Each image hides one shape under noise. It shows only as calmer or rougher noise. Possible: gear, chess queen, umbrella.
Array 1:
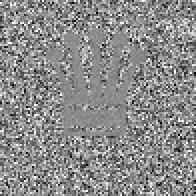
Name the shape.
chess queen
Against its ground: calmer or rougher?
calmer
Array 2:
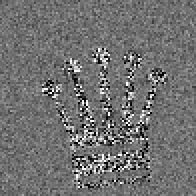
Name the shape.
chess queen
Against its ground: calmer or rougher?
rougher
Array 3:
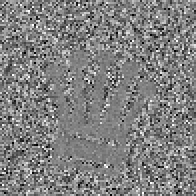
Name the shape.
chess queen
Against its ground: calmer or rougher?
calmer
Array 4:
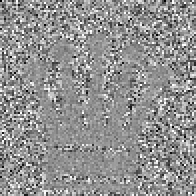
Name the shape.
chess queen
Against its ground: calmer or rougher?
calmer
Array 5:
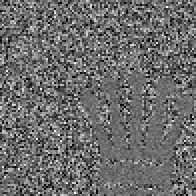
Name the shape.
chess queen
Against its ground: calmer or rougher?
calmer
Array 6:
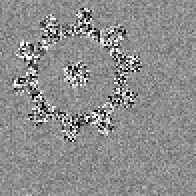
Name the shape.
gear
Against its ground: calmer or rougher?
rougher
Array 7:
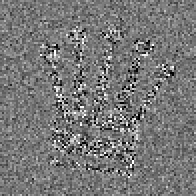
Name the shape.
chess queen
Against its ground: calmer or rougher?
rougher
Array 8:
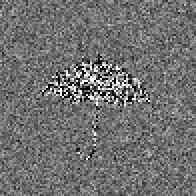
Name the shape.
umbrella
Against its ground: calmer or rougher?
rougher
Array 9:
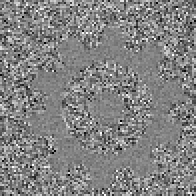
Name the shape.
gear
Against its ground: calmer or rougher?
calmer
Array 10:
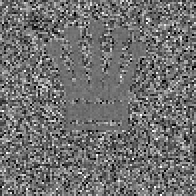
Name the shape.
chess queen
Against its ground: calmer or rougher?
calmer
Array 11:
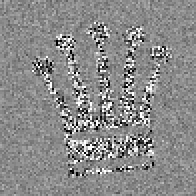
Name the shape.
chess queen
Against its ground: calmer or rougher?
rougher
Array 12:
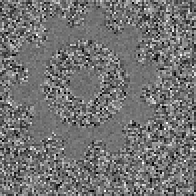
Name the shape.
gear
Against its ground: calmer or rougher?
calmer
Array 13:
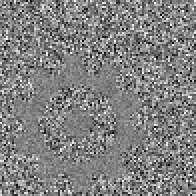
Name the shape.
gear
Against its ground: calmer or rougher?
calmer
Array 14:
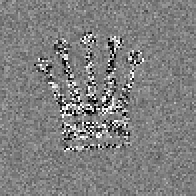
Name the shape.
chess queen
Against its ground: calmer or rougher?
rougher
